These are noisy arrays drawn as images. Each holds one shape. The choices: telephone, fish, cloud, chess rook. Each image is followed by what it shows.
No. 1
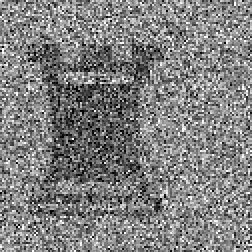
chess rook
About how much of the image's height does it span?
two thirds
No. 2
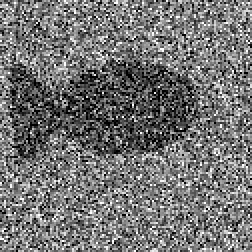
fish
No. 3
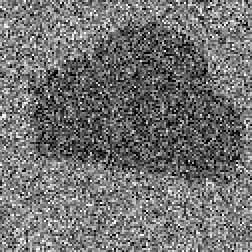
cloud
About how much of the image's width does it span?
nearly all
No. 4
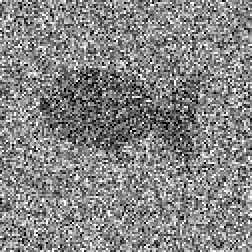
fish
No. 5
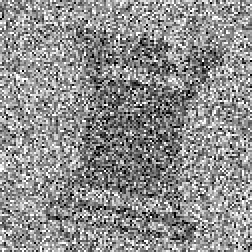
chess rook
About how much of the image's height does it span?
nearly all
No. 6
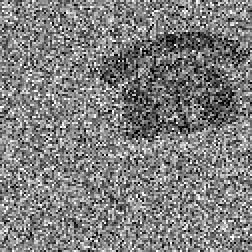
telephone
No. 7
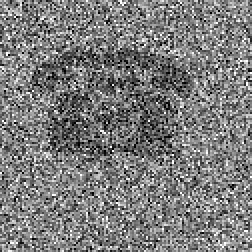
telephone
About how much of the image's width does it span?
two thirds
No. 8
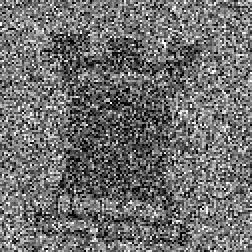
chess rook
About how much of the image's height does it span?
nearly all
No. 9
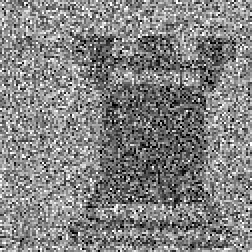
chess rook
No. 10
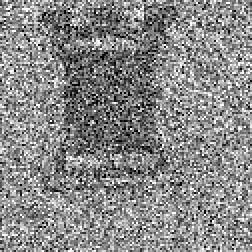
chess rook
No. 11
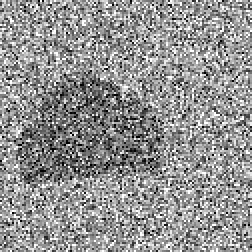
cloud
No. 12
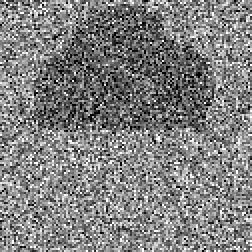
cloud
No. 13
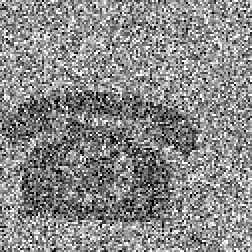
telephone
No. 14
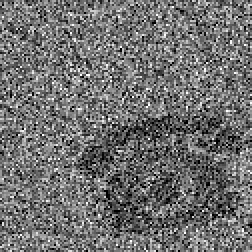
telephone
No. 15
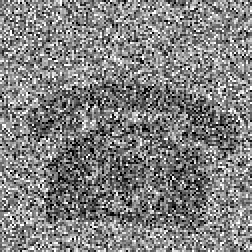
telephone
